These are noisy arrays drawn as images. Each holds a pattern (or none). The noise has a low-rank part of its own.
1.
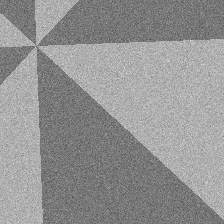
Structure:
spokes from one point
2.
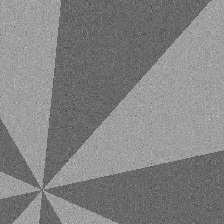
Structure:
spokes from one point
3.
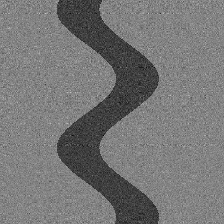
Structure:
a wavy band
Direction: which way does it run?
top to bottom
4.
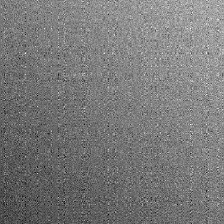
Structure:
a smooth slope
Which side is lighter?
top right
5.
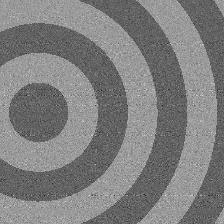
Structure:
rings round one point
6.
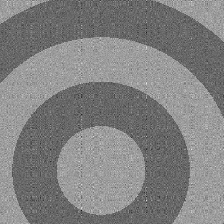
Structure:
rings round one point
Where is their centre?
bottom middle
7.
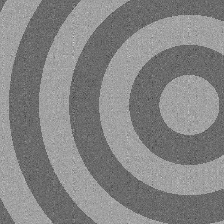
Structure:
rings round one point
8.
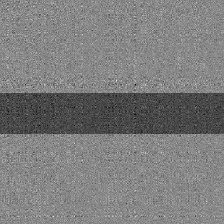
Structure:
one horizontal stripe
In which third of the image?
middle
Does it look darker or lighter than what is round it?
darker
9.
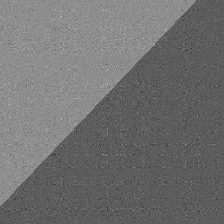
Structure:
a sharp edge
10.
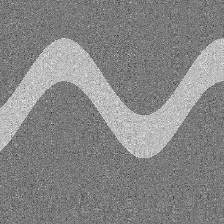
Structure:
a wavy band
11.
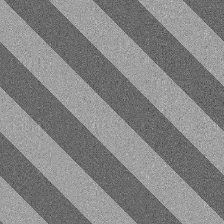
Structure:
diagonal stripes
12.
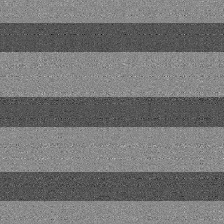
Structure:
horizontal stripes
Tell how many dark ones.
3
